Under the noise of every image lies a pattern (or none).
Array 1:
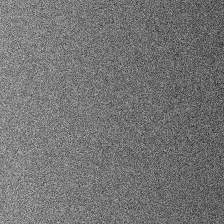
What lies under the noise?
a smooth slope
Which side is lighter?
left
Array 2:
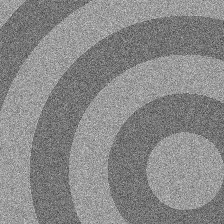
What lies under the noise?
rings round one point
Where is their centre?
bottom right
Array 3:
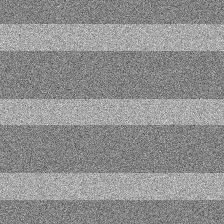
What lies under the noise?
horizontal stripes
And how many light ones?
3
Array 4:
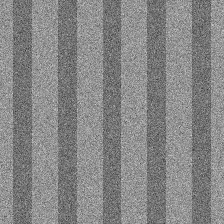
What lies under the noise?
vertical stripes
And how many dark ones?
5
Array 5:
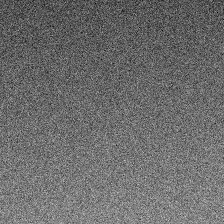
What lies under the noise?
a smooth slope
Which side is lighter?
bottom
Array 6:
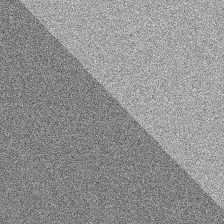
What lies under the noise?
a sharp edge
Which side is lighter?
top right
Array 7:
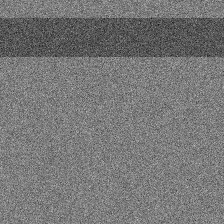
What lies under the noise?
one horizontal stripe
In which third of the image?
top
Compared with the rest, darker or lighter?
darker
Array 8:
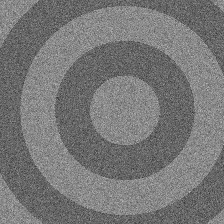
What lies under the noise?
rings round one point
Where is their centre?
centre
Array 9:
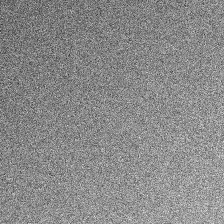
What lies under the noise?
a smooth slope
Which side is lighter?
bottom right
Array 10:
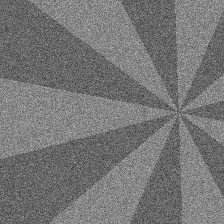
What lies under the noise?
spokes from one point
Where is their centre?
middle right
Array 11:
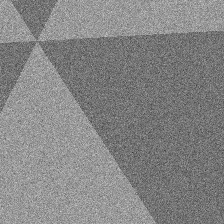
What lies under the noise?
spokes from one point
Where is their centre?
top left
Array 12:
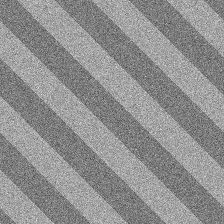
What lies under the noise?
diagonal stripes
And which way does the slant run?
top left to bottom right
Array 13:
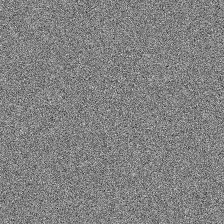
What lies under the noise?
only noise
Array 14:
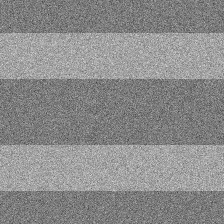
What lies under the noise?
horizontal stripes
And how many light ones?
2
